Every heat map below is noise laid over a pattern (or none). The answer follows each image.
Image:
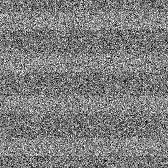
horizontal stripes
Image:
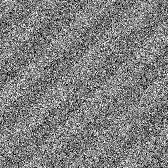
diagonal stripes
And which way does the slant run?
bottom left to top right
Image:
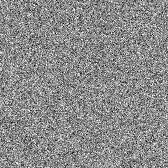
only noise
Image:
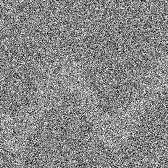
a wavy band
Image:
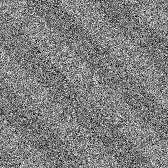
diagonal stripes
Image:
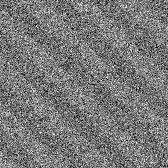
diagonal stripes
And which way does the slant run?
top left to bottom right
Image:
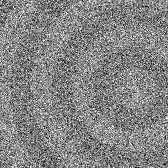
rings round one point
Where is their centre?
middle right
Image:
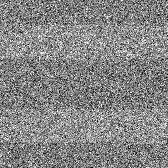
horizontal stripes
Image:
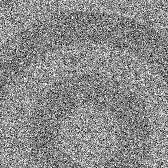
rings round one point
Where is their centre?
bottom middle
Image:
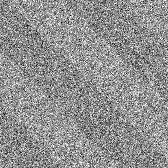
diagonal stripes
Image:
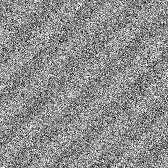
diagonal stripes
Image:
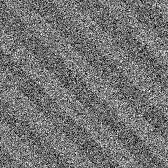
diagonal stripes
